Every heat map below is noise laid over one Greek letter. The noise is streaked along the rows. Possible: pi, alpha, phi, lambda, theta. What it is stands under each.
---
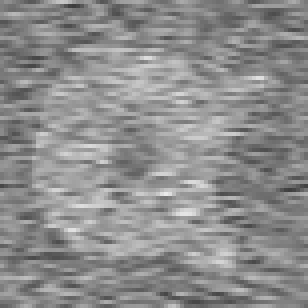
alpha
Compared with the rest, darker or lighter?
lighter
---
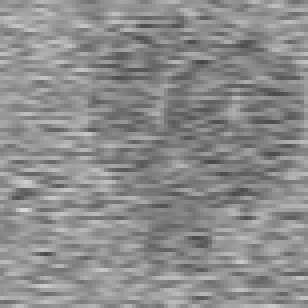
phi
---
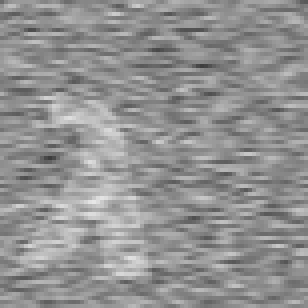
lambda
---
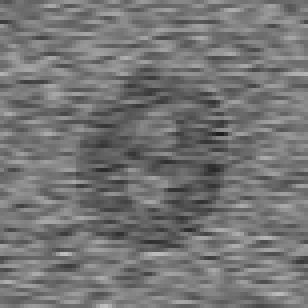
theta
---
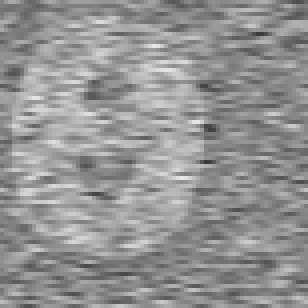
theta
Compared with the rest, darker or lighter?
lighter
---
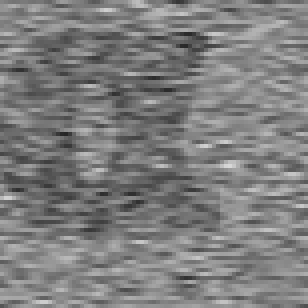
alpha
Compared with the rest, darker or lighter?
darker
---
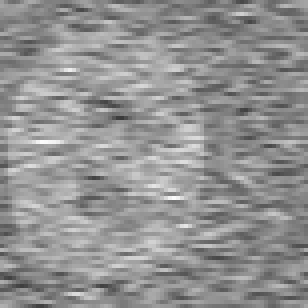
theta
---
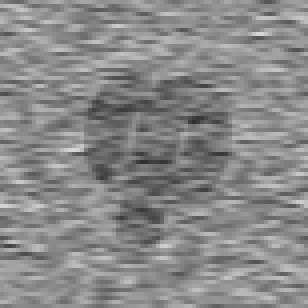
phi
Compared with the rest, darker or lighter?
darker
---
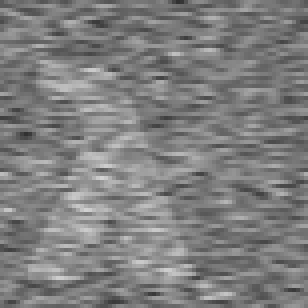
lambda
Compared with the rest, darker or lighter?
lighter
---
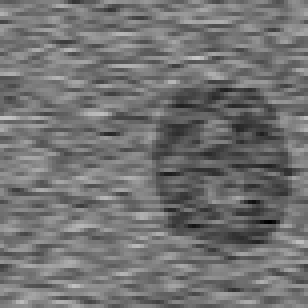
theta
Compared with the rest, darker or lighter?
darker
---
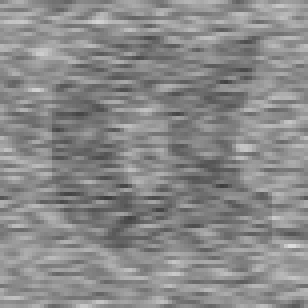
alpha
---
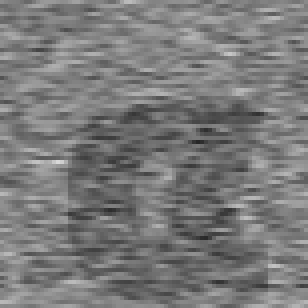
alpha
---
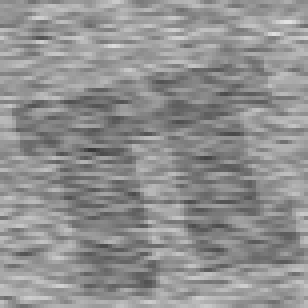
pi
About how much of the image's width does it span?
nearly all
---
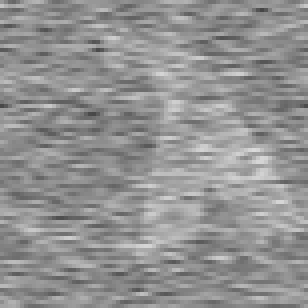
lambda
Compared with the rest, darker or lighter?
lighter
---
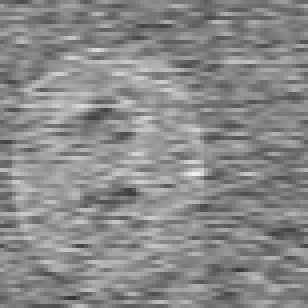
theta
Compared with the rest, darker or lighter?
lighter
